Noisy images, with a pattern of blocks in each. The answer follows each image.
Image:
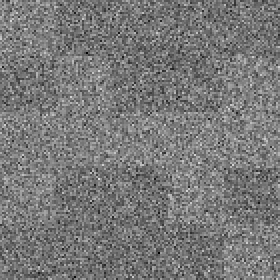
the same after a half turn
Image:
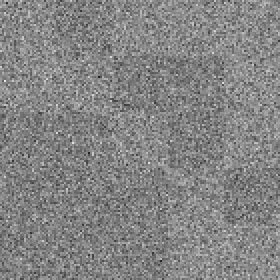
mirrored about the diagonal from the bottom left
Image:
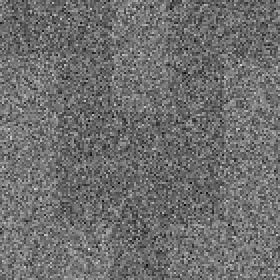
left and right mirror each other
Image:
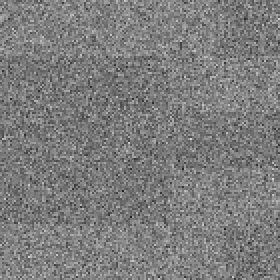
top and bottom mirror each other
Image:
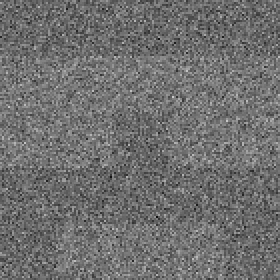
left and right mirror each other
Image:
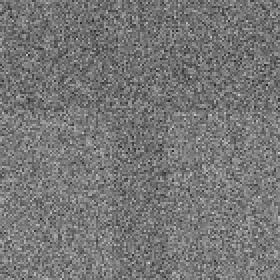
left and right mirror each other
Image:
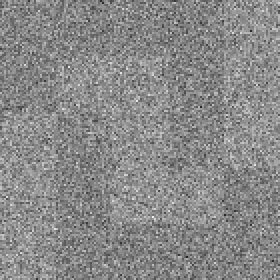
the same after a half turn
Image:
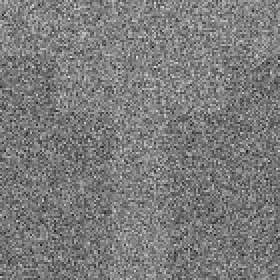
left and right mirror each other
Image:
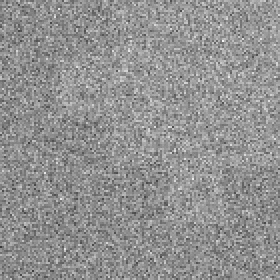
mirrored about the diagonal from the bottom left
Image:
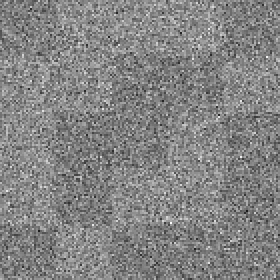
mirrored about the diagonal from the top left
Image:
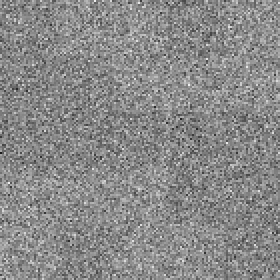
the same after a half turn
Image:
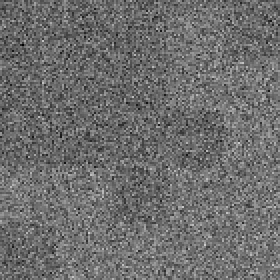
mirrored about the diagonal from the top left
